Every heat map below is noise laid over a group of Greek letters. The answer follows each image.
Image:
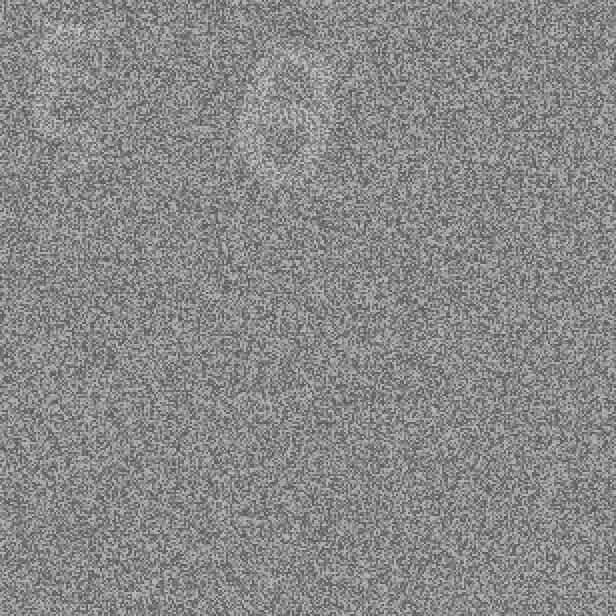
top left: xi; top middle: theta
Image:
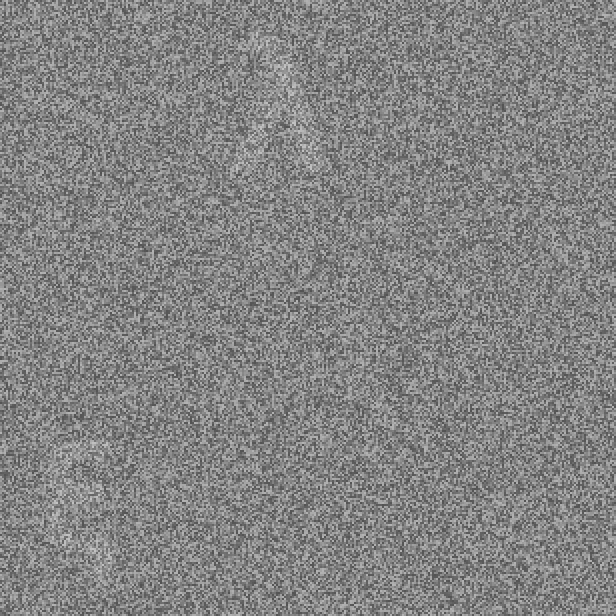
top middle: lambda; bottom left: xi
